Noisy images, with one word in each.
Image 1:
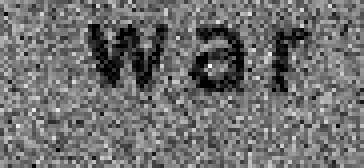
war
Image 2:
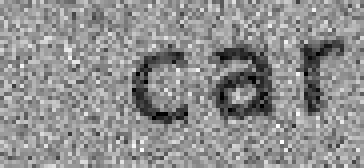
car
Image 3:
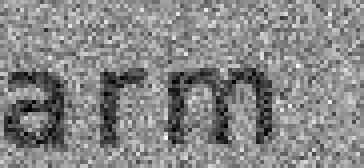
arm
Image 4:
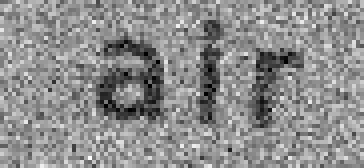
air
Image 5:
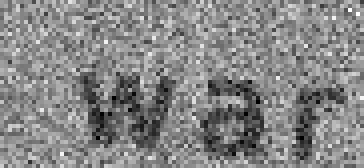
war
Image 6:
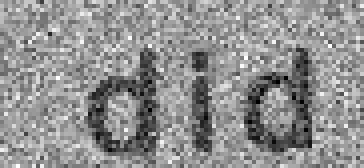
did
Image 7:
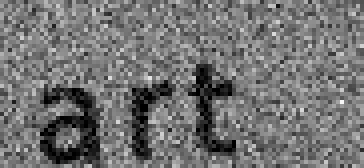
art
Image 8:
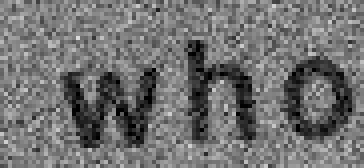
who
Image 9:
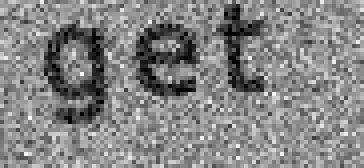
get
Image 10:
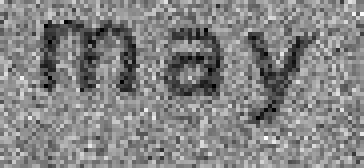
may
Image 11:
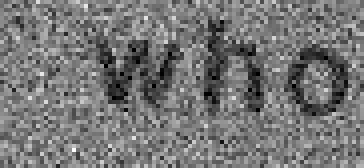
who
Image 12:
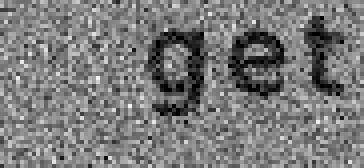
get
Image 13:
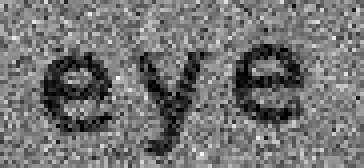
eye
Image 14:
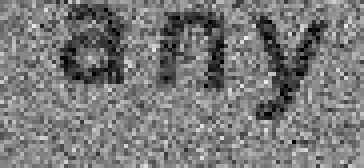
any
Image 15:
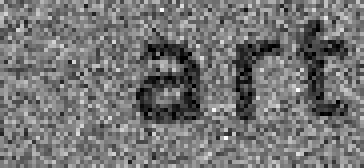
art
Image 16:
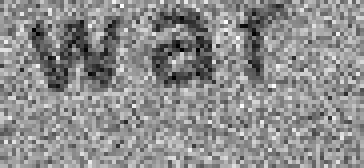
war
